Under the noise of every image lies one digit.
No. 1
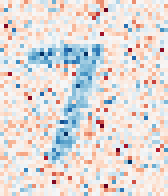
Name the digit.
7
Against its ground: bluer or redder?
bluer
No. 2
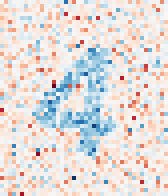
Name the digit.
4
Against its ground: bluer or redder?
bluer
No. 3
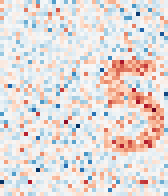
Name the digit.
5
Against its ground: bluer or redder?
redder
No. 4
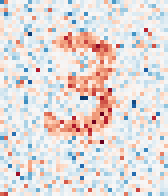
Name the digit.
3
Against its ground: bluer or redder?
redder
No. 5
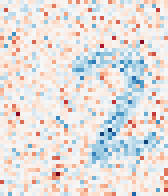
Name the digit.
2
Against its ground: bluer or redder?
bluer
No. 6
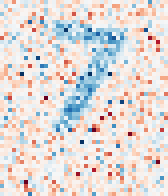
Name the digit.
7
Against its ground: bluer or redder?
bluer
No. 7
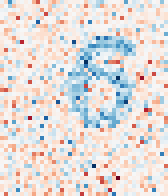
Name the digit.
6
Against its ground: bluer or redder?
bluer
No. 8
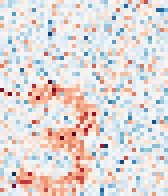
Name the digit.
3
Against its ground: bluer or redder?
redder
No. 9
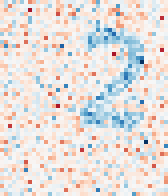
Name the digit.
2
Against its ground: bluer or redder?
bluer
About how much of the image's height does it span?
half
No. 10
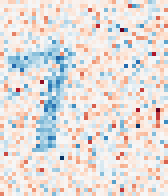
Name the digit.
7
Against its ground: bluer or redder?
bluer
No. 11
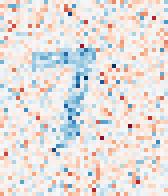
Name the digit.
7
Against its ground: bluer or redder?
bluer
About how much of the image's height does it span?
half
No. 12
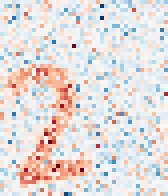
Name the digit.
2
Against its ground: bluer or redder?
redder
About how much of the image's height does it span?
two thirds
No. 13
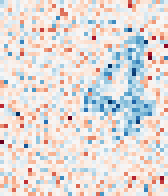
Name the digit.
4
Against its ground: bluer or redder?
bluer
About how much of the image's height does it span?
half
